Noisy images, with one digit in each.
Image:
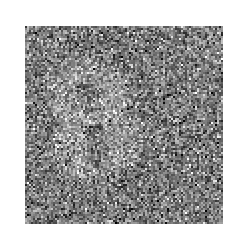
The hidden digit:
8
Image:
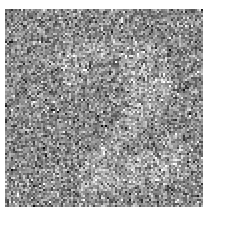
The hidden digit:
2
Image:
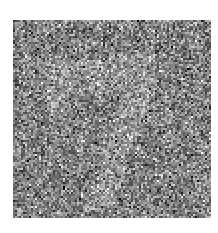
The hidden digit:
7
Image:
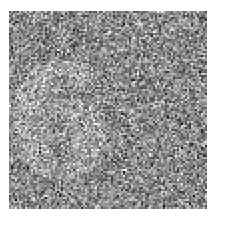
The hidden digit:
6
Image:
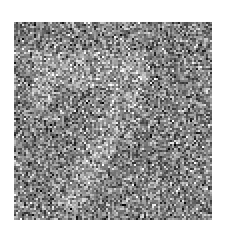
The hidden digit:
7
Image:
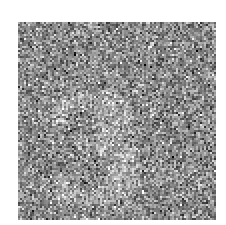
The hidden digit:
3
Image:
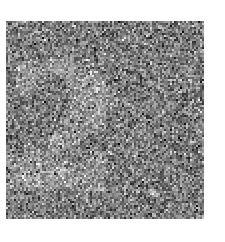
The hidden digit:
2
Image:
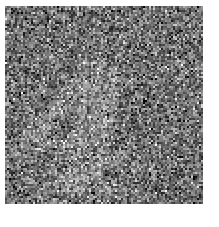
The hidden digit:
4
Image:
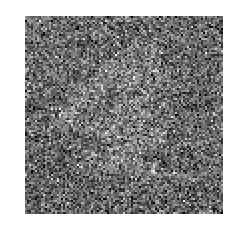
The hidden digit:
4
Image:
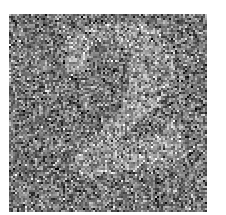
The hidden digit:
2
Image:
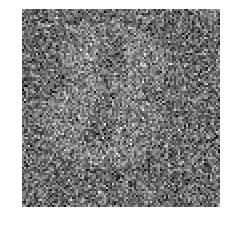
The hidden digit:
8
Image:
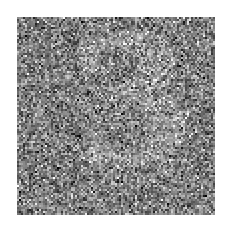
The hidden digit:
3
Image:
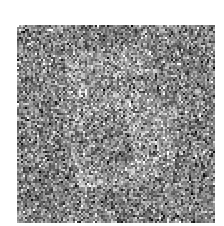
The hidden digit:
5
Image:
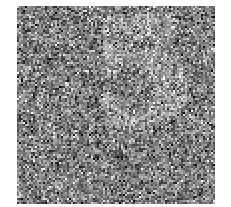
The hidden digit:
5
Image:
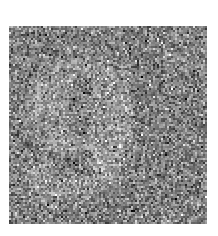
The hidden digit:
9
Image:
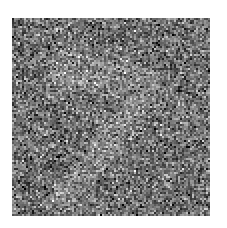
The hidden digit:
7
